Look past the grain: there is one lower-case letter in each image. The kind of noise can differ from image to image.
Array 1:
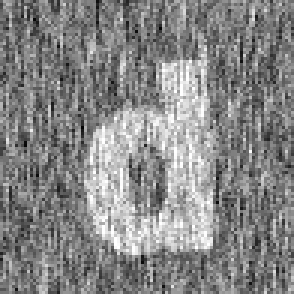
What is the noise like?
streaked along the columns
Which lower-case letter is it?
d
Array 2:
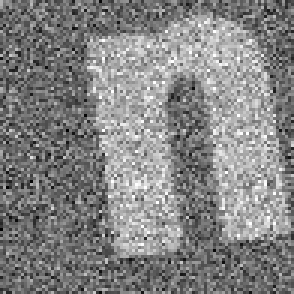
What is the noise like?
low rank plus noise
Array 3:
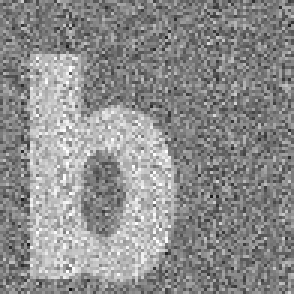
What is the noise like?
columns of uneven size
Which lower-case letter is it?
b
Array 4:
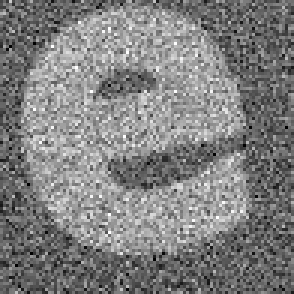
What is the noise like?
low rank plus noise
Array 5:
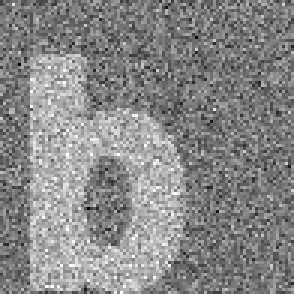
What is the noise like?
independent entries
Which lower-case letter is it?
b
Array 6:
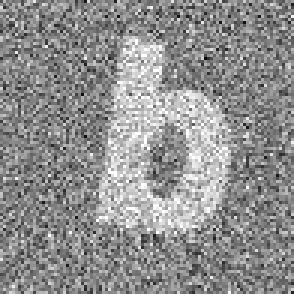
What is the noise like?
low rank plus noise
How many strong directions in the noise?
five to eight
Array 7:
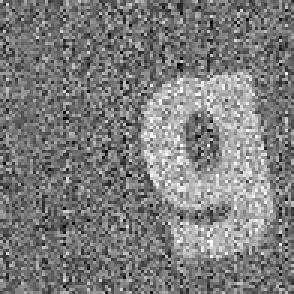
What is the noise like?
columns of uneven size
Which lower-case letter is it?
g
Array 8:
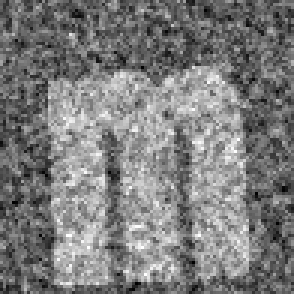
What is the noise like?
blotchy
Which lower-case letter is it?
m
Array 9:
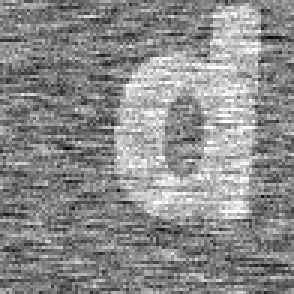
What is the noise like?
streaked along the rows
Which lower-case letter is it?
d
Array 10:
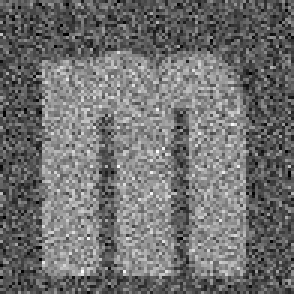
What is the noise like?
low rank plus noise
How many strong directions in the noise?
five to eight
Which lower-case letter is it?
m
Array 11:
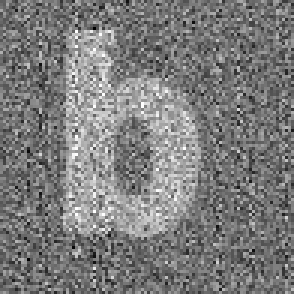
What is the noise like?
columns of uneven size
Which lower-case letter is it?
b
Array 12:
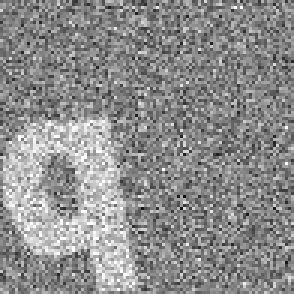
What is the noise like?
low rank plus noise
